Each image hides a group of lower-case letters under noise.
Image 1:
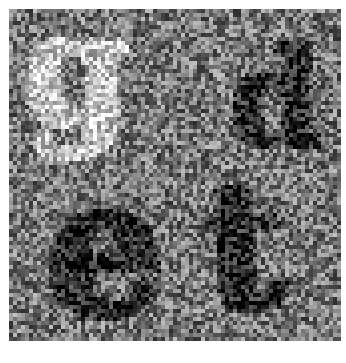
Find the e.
bottom left
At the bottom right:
t
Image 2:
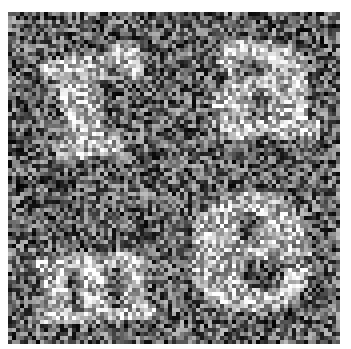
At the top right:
a
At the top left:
r
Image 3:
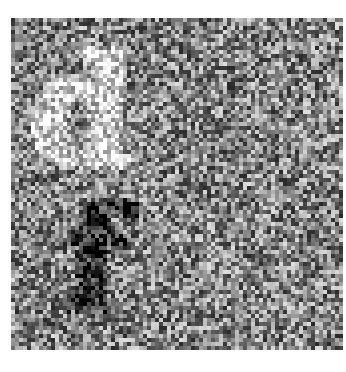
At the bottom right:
nothing
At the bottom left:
f
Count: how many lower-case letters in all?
2
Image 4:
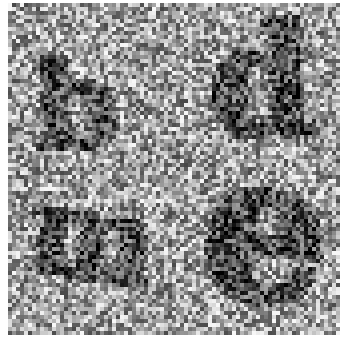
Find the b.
top left
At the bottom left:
m
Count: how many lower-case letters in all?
4
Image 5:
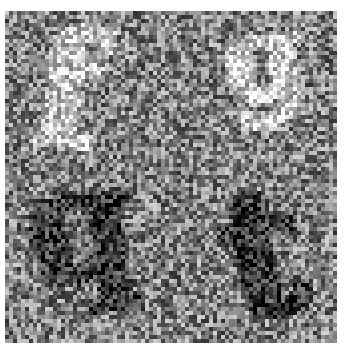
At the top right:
g
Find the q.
bottom left
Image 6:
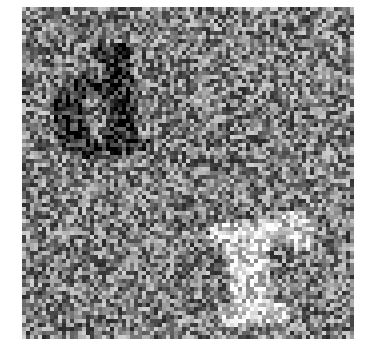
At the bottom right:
r
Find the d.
top left
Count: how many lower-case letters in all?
2
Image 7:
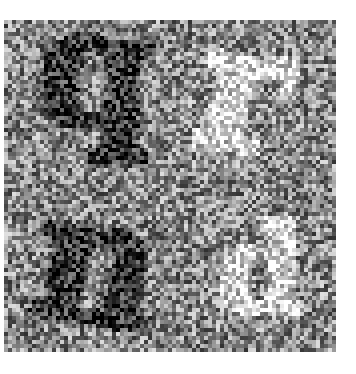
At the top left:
q
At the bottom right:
d
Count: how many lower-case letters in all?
4
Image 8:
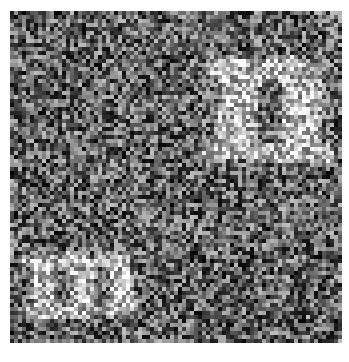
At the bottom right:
nothing
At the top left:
nothing
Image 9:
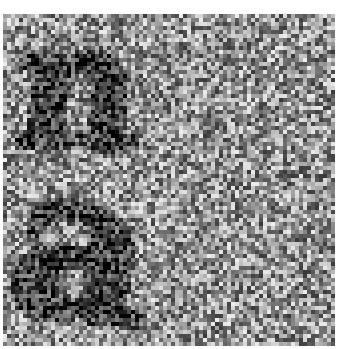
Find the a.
bottom left
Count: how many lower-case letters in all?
2
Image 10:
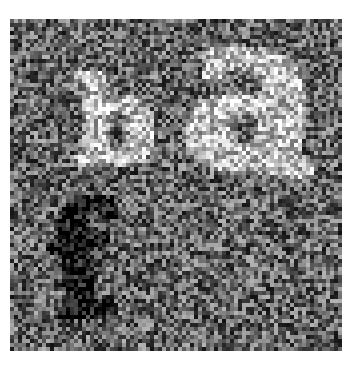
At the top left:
b
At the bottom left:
f
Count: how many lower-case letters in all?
3
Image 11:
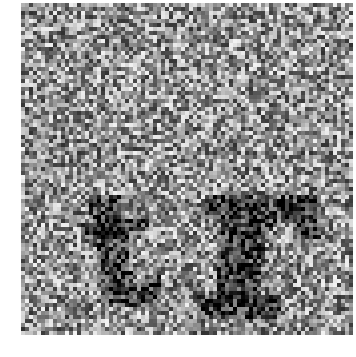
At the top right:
nothing
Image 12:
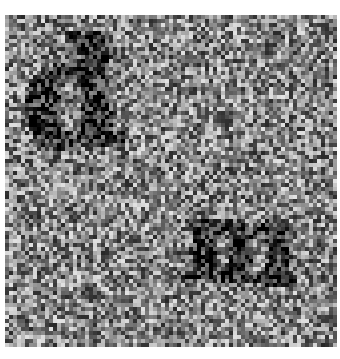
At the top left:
d
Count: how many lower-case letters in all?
2
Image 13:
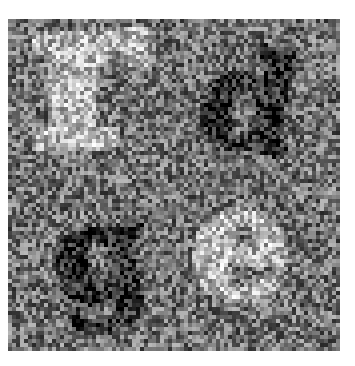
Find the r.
top left
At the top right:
d
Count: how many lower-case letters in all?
4
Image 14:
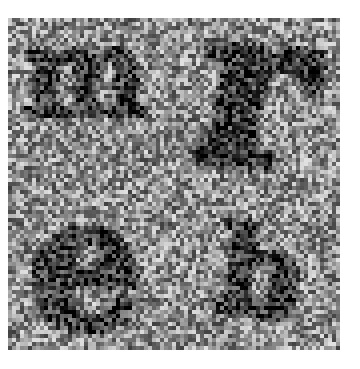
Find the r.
top right
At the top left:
m
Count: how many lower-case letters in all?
4
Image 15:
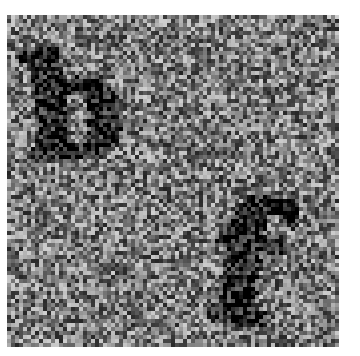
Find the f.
bottom right
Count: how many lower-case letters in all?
2
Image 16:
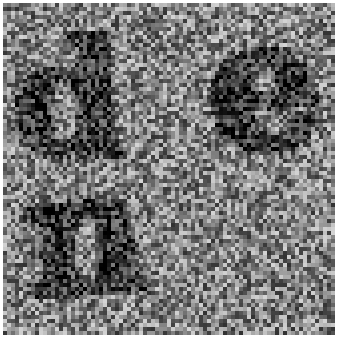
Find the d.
top left
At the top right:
e
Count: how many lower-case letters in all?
3
